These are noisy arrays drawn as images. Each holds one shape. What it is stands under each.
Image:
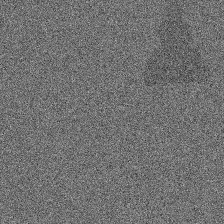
chess pawn
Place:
top right
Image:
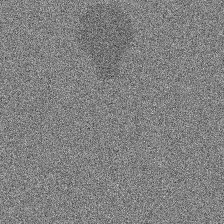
light bulb
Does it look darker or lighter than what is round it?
darker
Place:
top middle
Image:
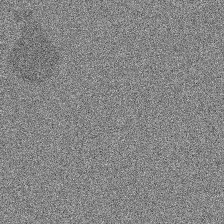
pear
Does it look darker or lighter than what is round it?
darker
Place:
top left
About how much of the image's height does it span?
a third
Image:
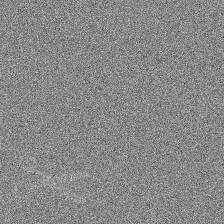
pair of scissors
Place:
bottom left
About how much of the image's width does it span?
a third
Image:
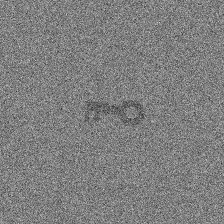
key
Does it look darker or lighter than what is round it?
darker
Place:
centre
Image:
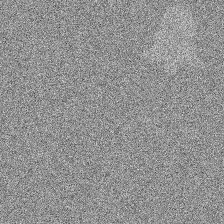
bell
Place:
top right
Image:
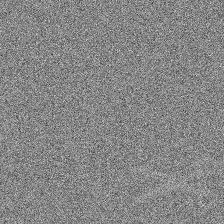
pair of scissors
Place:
bottom right
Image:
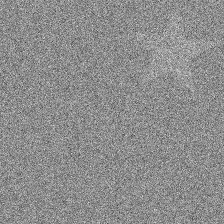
star
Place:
top right
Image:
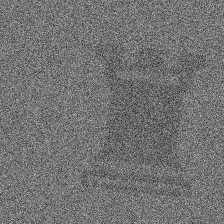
chess rook
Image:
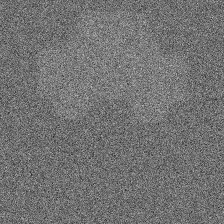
car
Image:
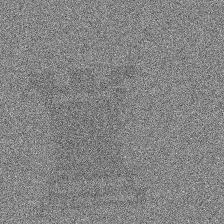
chess rook
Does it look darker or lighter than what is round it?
darker
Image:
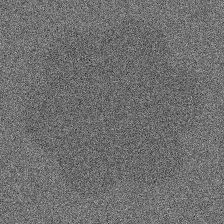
flower
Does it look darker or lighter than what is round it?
darker
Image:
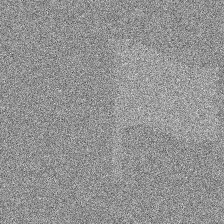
flag
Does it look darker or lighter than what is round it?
lighter
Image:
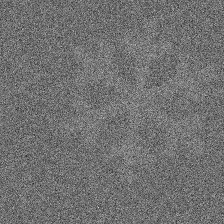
snowflake
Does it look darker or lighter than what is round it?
lighter
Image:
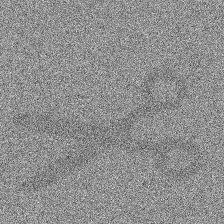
pair of scissors
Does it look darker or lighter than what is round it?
darker
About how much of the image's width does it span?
nearly all
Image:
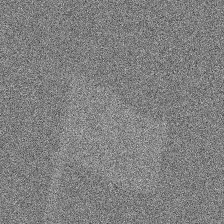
flag
